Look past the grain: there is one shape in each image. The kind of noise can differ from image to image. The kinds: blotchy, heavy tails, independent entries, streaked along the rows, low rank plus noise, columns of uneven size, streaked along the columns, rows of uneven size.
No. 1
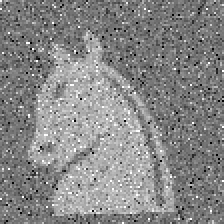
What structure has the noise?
heavy tails
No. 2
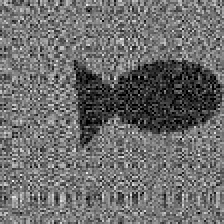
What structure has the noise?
low rank plus noise
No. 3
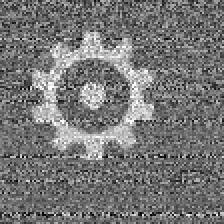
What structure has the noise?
rows of uneven size
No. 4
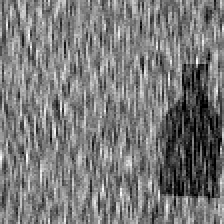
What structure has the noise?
streaked along the columns
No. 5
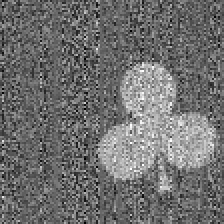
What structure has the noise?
columns of uneven size
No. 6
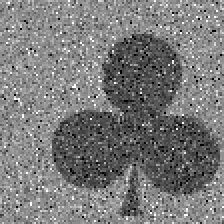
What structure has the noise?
heavy tails
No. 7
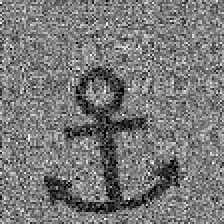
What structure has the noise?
low rank plus noise
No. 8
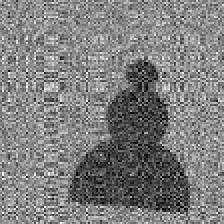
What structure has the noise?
low rank plus noise
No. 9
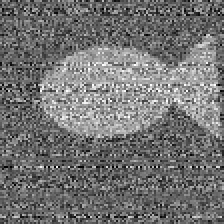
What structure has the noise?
rows of uneven size
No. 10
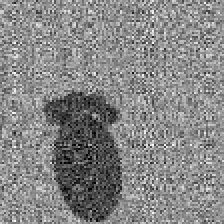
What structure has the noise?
low rank plus noise
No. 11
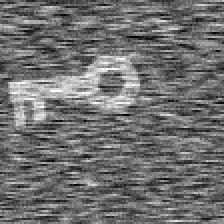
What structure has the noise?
streaked along the rows
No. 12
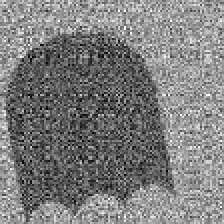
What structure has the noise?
low rank plus noise
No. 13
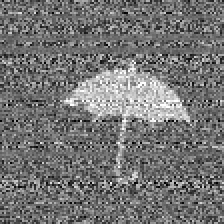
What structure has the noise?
rows of uneven size
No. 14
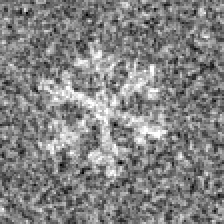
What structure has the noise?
blotchy
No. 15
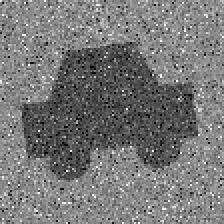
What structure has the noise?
heavy tails
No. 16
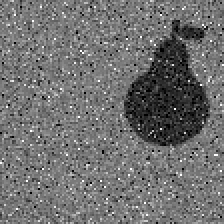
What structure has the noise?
heavy tails
